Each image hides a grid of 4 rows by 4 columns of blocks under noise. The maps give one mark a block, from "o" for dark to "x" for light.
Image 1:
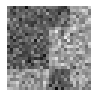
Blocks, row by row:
o o o x
o o x x
o o x x
x x o x
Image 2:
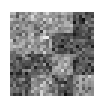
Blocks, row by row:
x x x o
x x o o
o o x o
o x o x
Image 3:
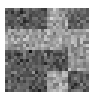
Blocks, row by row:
o o x o
x x x x
o o o x
o o x o
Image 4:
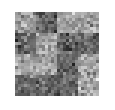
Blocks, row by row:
x o x x
o x o o
x x o x
o o o x
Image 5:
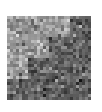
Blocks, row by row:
x x x o
x x o o
x o o o
o o o o
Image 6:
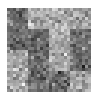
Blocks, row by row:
o x x x
o o x o
x o x o
x o o x
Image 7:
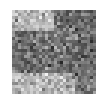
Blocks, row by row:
x x o o
o o o o
o o o o
x x x o
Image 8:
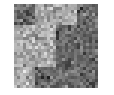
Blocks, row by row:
o x x o
x x o o
x x o o
x o o o
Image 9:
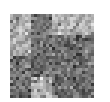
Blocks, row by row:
x o x x
x o o o
o o o o
o x o o
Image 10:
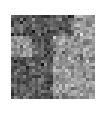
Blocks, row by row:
o o o x
x o x x
o o x x
o o x x
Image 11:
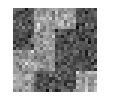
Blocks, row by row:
o x x o
o x o o
x x o o
x o o x
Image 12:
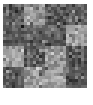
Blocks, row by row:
o x o o
o o o x
x o x o
o x x o
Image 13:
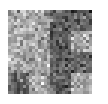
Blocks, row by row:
x x o o
x x o x
x x o o
o x o x
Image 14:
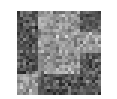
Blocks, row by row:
o x x o
o x x x
o x x o
x o o o
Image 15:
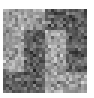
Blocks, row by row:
x x o o
x o x o
x o x o
o o x x
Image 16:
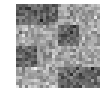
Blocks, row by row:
o o x x
x x o x
o x x x
x x o o
